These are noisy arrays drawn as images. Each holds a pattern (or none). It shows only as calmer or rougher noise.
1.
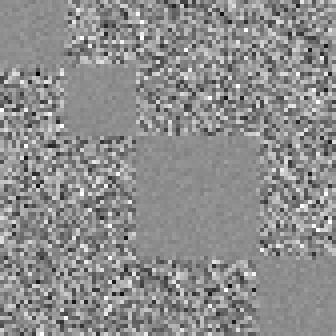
blocks along the diagonal
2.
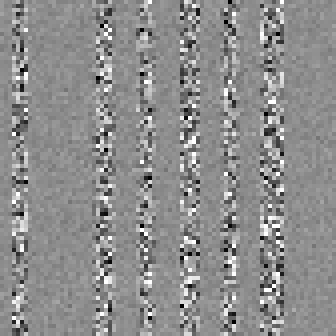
bands of columns
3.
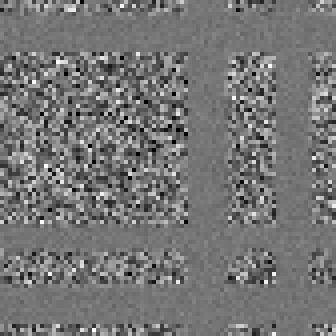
bands of rows crossing bands of columns
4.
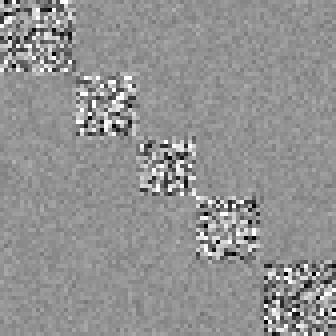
blocks along the diagonal
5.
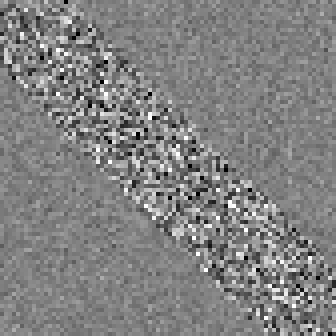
a diagonal band
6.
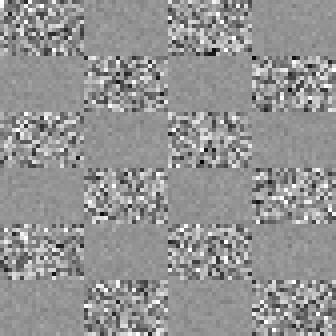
a checkerboard
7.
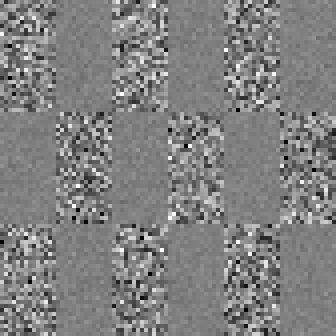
a checkerboard
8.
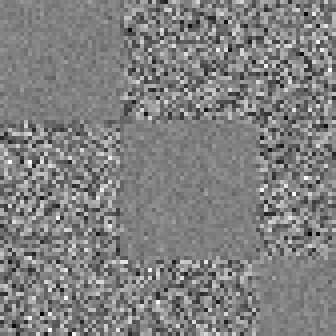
blocks along the diagonal
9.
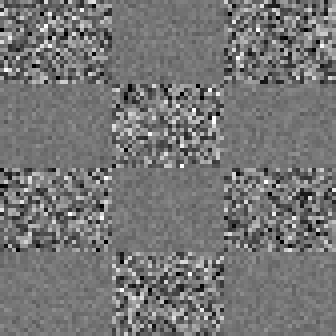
a checkerboard
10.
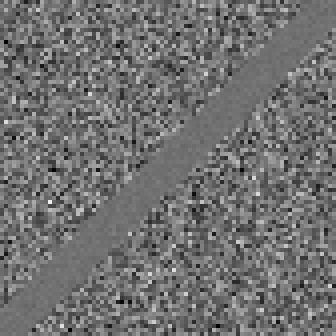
a diagonal band
